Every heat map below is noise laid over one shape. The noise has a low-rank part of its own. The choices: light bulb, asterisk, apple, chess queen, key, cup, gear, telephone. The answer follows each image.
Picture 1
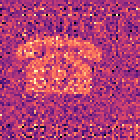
telephone
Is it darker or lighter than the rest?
lighter
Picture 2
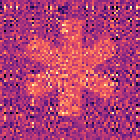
asterisk
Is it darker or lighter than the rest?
lighter
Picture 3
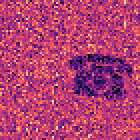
telephone
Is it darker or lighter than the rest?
darker
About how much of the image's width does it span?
half
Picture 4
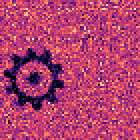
gear
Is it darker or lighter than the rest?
darker
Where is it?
middle left
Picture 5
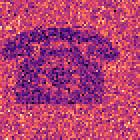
telephone
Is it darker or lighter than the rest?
darker
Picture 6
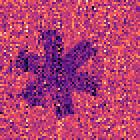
asterisk
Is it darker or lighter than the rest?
darker
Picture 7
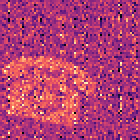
telephone
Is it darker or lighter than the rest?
lighter
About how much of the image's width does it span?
two thirds
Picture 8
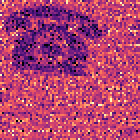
telephone
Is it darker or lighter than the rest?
darker
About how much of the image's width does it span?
two thirds
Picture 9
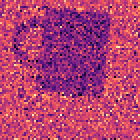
cup
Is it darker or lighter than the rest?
darker
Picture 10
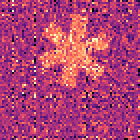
asterisk
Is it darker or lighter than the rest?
lighter
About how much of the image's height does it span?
half
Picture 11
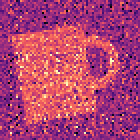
cup
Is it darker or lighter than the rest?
lighter
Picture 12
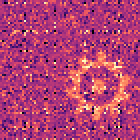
gear
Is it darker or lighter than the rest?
lighter
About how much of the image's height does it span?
half
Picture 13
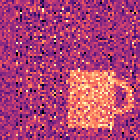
cup
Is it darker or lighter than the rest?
lighter
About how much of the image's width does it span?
half
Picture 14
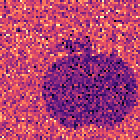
apple
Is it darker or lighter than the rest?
darker
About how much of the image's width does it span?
two thirds
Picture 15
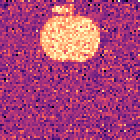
apple
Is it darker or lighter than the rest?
lighter
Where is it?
top middle
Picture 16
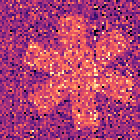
asterisk
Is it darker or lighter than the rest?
lighter
